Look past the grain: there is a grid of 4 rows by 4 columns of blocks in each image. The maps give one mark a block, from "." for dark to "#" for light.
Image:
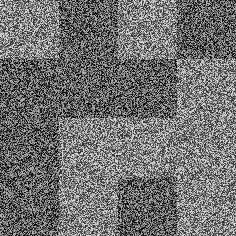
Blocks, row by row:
# . # .
. . . #
. # # #
. # . #
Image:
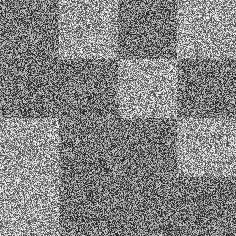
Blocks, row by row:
. # . #
. . # .
# . . #
# . . .
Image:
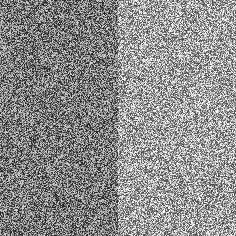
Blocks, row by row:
. . # #
. . # #
. . # #
. . # #
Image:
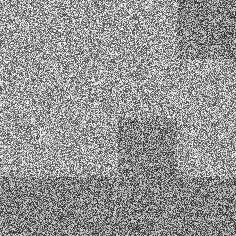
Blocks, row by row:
# # # .
# # # #
# # . #
. . . .
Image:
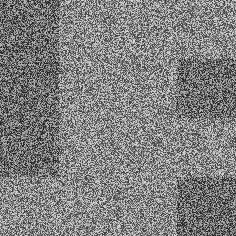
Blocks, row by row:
. # # #
. # # .
. # # #
# # # .
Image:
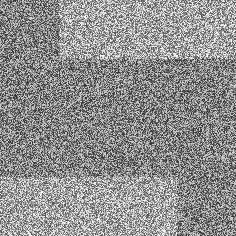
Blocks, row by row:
. # # #
. . . .
. . . .
# # # .
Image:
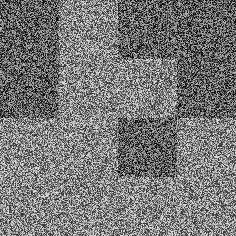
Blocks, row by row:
. # . .
. # # .
# # . #
# # # #
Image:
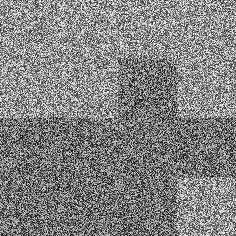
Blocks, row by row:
# # # #
# # . #
. . . .
. . . #
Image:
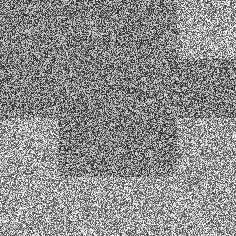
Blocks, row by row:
. . . #
. . . .
# . . #
# # # #
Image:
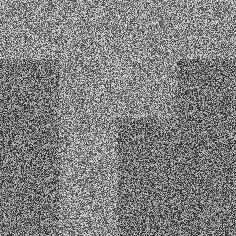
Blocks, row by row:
# # # #
. # # .
. # . .
. # . .
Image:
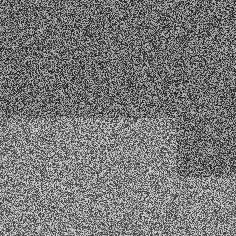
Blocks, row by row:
. . . .
. . . .
# # # .
# # # #
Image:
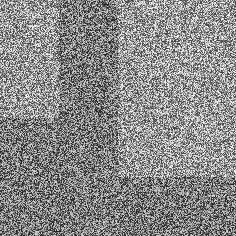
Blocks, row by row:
# . # #
# . # #
. . # #
. . . .
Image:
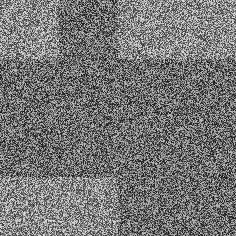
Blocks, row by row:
# . # #
. . . .
. . . .
# # . .
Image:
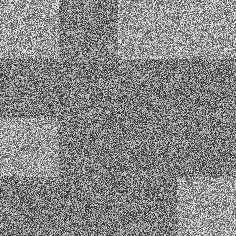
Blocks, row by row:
# . # #
. . . .
# . . .
. . . #
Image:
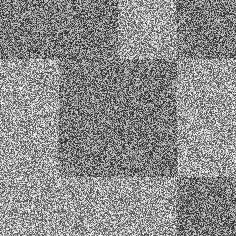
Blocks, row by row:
. . # .
# . . #
# . . #
# # # .
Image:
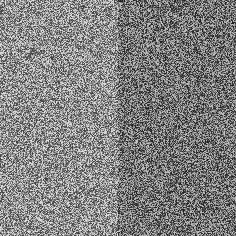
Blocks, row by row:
# # . .
# # . .
# # . .
# # . .
